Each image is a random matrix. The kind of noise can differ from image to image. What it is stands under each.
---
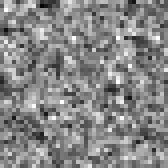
blotchy
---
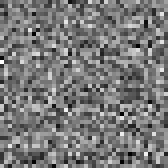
low rank plus noise
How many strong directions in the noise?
one
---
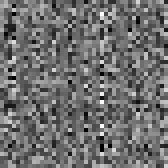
columns of uneven size
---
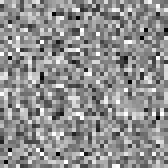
low rank plus noise
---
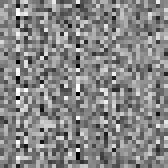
columns of uneven size
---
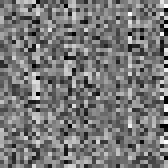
columns of uneven size
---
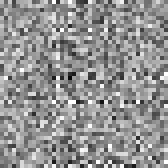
low rank plus noise
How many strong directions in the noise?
one
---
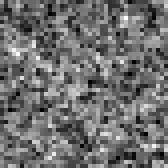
blotchy
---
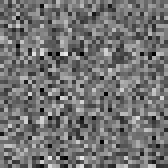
low rank plus noise
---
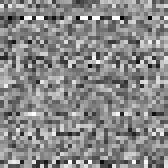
rows of uneven size
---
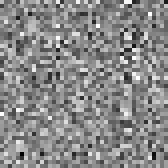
low rank plus noise
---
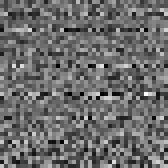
rows of uneven size
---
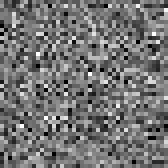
low rank plus noise
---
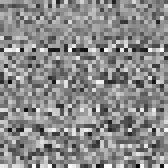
rows of uneven size
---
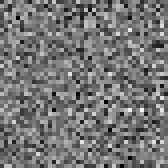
low rank plus noise
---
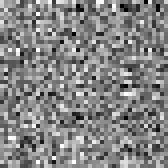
low rank plus noise
